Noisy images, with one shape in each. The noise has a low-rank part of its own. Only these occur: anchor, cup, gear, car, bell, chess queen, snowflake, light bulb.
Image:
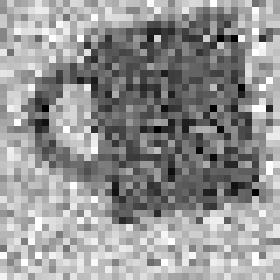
cup
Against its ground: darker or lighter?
darker
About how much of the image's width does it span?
nearly all
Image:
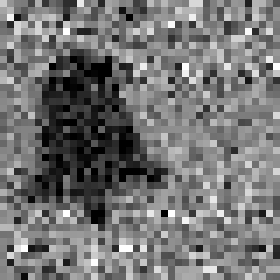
bell
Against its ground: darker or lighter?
darker
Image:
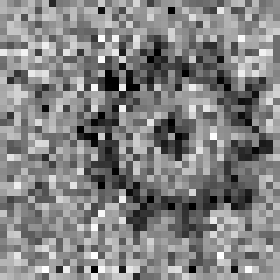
gear
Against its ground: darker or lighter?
darker
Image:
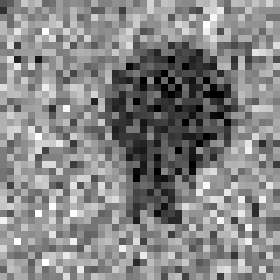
light bulb
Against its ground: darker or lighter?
darker
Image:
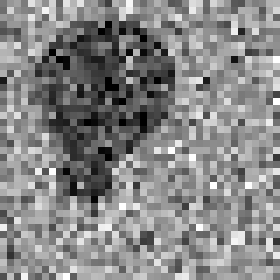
light bulb
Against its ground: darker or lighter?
darker
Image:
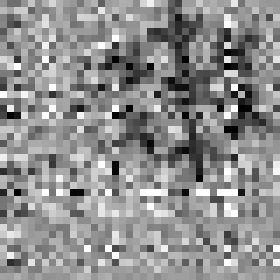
snowflake
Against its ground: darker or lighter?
darker
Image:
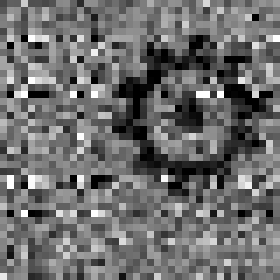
gear
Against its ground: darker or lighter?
darker
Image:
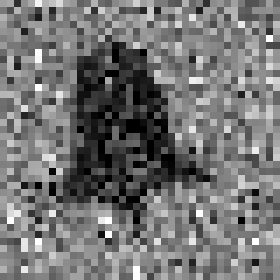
bell
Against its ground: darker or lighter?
darker
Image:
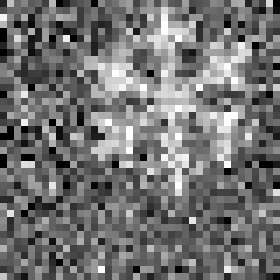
snowflake
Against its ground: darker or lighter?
lighter
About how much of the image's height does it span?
two thirds
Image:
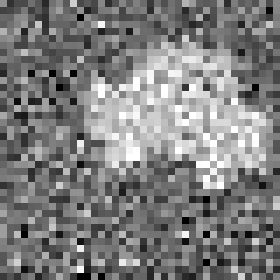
car
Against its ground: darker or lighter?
lighter
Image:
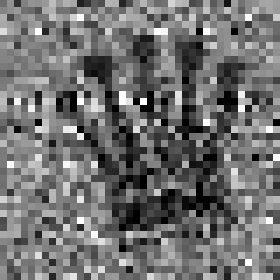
chess queen
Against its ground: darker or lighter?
darker
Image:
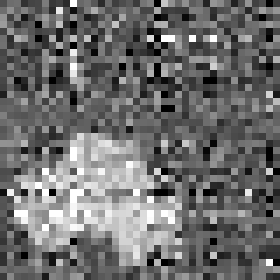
car
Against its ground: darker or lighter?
lighter
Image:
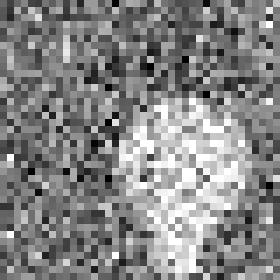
light bulb
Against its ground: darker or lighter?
lighter
